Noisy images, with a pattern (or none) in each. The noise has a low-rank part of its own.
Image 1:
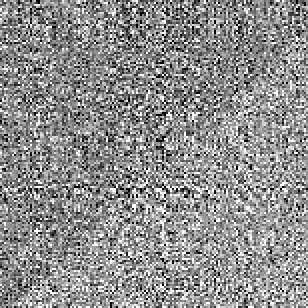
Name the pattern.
a sharp edge
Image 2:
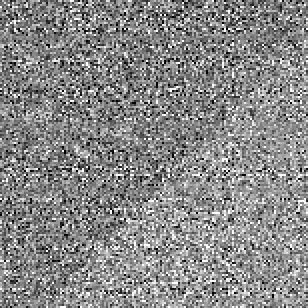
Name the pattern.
a sharp edge
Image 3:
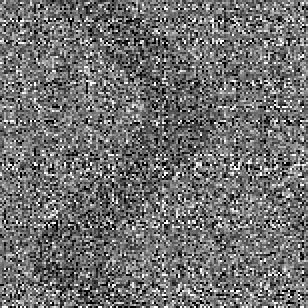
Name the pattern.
a wavy band
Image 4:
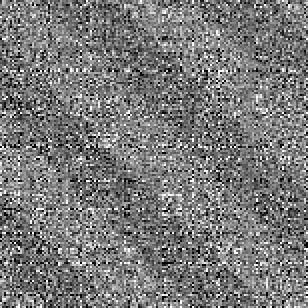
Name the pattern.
diagonal stripes
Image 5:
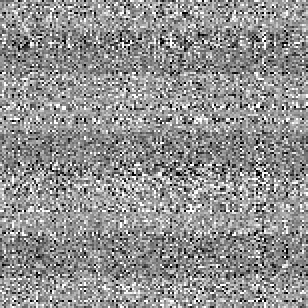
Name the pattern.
horizontal stripes
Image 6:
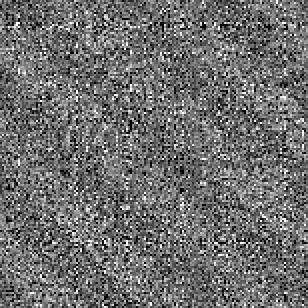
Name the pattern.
diagonal stripes
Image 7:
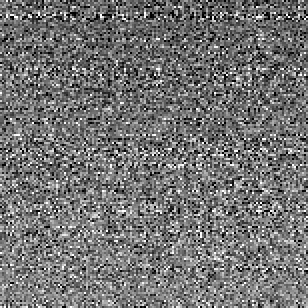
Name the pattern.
a smooth slope
